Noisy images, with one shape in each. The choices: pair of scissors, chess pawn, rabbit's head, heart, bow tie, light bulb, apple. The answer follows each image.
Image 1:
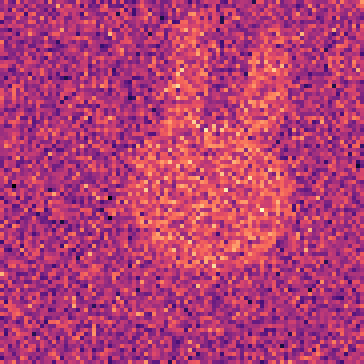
light rabbit's head
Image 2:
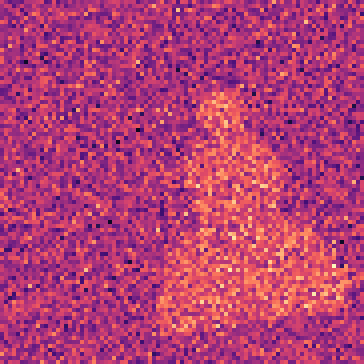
light chess pawn
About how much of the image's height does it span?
two thirds
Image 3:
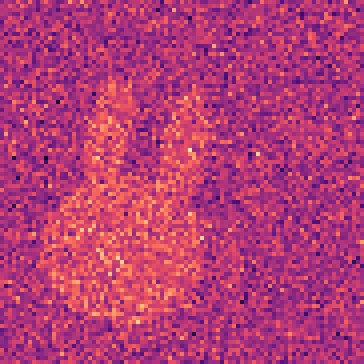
light rabbit's head
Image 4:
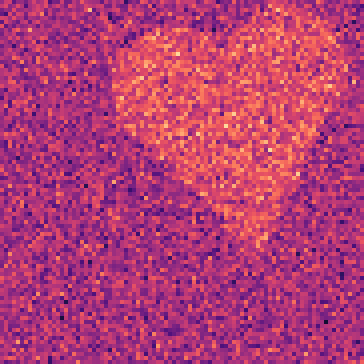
light heart
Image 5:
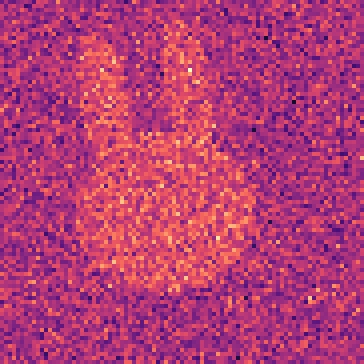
light rabbit's head
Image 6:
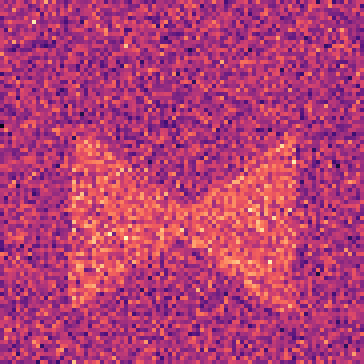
light bow tie
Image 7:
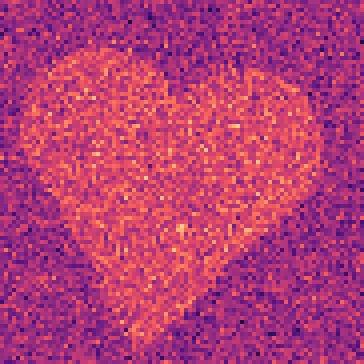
light heart
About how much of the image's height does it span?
nearly all
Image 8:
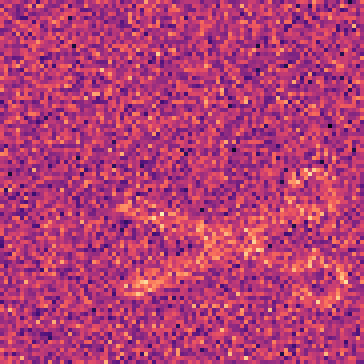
light pair of scissors
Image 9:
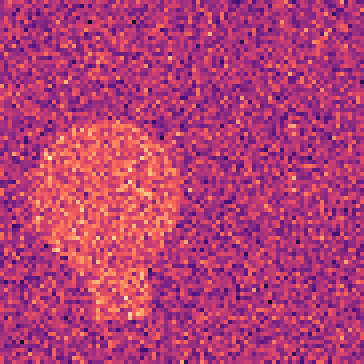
light light bulb
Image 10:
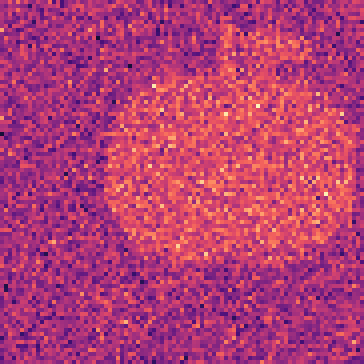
light apple
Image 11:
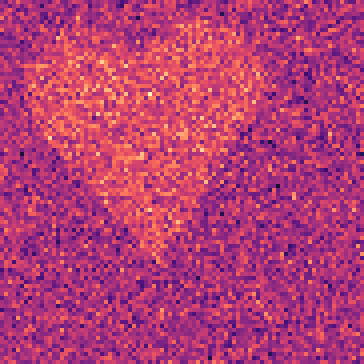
light heart
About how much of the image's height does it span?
two thirds
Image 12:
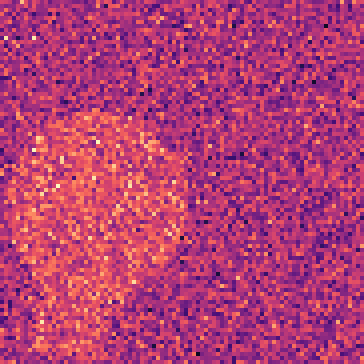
light light bulb
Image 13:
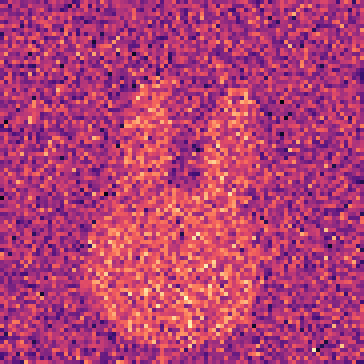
light rabbit's head
